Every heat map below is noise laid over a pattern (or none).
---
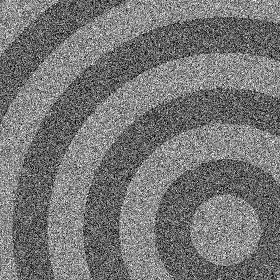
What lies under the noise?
rings round one point
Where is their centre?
bottom right
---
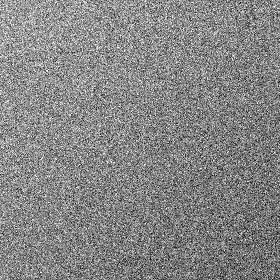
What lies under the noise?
a smooth slope
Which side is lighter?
top left
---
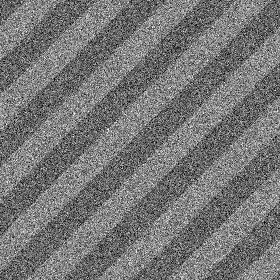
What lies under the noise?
diagonal stripes
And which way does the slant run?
bottom left to top right
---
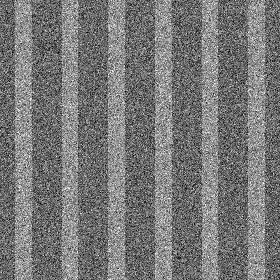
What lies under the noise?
vertical stripes
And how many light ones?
6
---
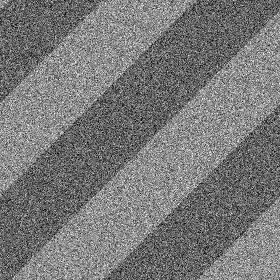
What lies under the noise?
diagonal stripes
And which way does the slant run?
bottom left to top right
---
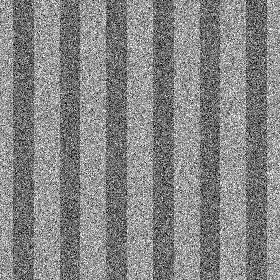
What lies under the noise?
vertical stripes
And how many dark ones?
6
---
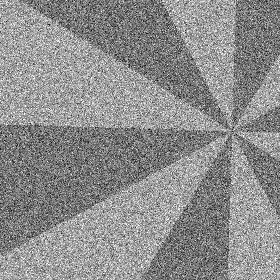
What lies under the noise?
spokes from one point
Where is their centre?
middle right
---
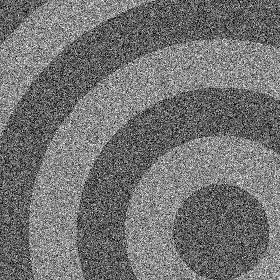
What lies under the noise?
rings round one point
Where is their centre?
bottom right
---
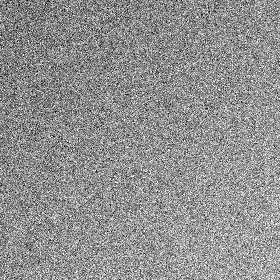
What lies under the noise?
a smooth slope
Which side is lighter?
bottom right
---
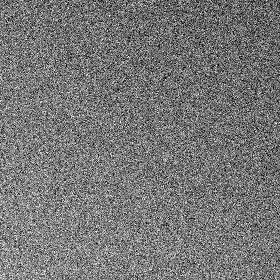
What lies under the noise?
a smooth slope
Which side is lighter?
bottom left
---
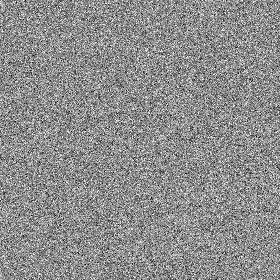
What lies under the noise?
only noise
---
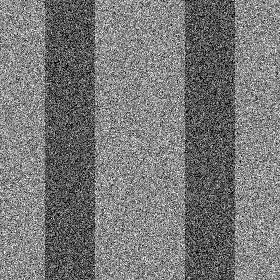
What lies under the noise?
vertical stripes
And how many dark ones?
2
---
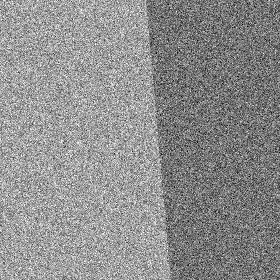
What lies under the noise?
a sharp edge
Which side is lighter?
left
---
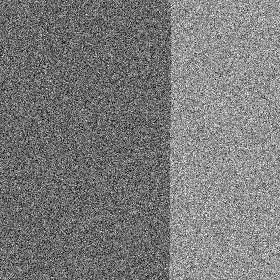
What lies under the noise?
a sharp edge
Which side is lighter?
right
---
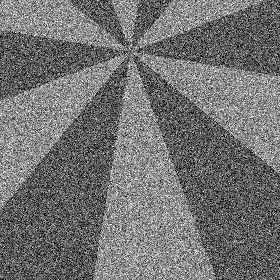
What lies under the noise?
spokes from one point
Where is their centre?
top middle
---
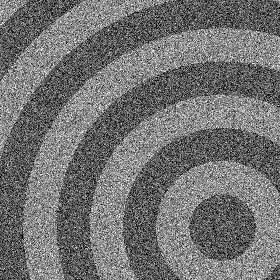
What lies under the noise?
rings round one point
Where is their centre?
bottom right
